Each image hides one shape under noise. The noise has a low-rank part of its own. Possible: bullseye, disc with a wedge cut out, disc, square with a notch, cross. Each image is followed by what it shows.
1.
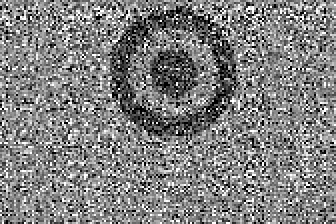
bullseye
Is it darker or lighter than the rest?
darker
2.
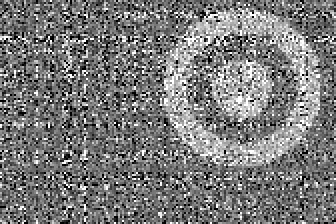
bullseye
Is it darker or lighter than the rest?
lighter
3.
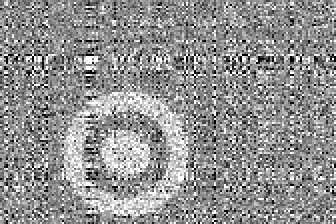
bullseye
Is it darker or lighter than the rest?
lighter
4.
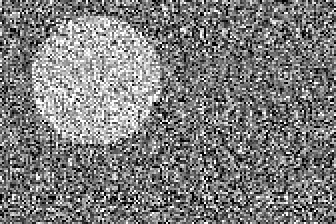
disc
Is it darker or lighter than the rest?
lighter
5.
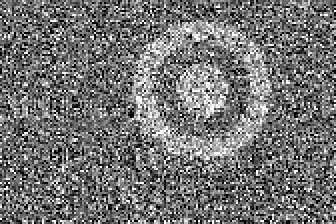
bullseye
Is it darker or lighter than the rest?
lighter
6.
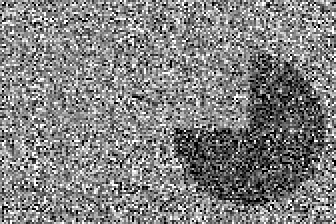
disc with a wedge cut out
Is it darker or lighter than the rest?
darker
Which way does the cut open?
up and left
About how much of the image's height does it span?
two thirds
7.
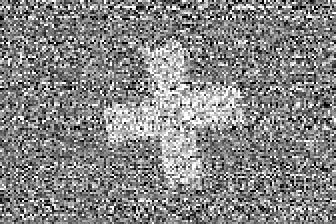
cross
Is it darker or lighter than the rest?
lighter
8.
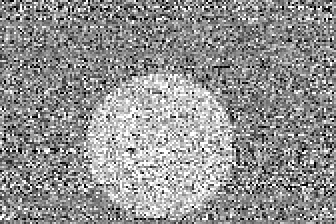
disc
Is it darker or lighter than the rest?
lighter
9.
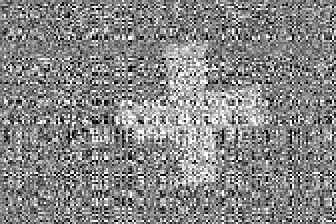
cross
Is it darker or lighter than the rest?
lighter
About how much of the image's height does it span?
two thirds
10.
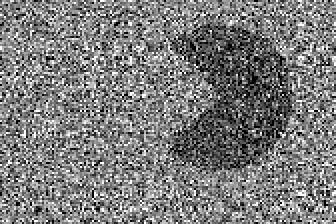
disc with a wedge cut out
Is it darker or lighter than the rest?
darker
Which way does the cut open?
left
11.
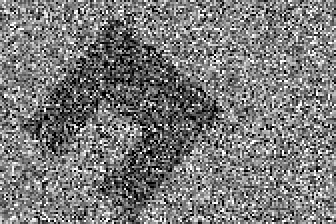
square with a notch
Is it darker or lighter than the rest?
darker
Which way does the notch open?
down and left
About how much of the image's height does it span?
nearly all
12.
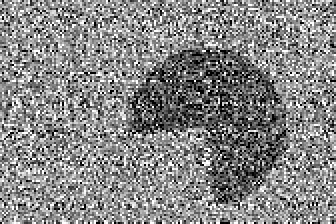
disc with a wedge cut out
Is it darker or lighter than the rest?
darker
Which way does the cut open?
down and left
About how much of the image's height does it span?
two thirds
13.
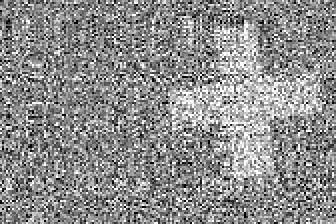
cross
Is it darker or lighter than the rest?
lighter
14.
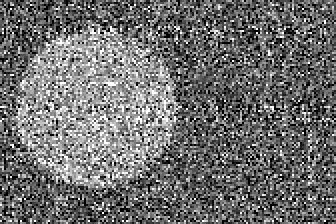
disc
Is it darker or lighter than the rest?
lighter
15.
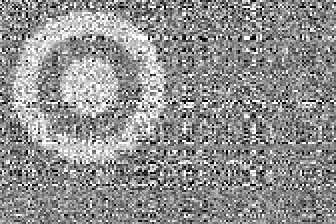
bullseye
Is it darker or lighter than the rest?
lighter
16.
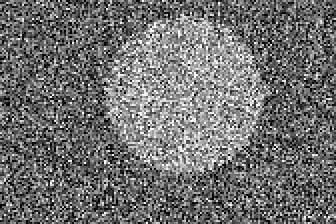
disc
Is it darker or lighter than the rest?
lighter
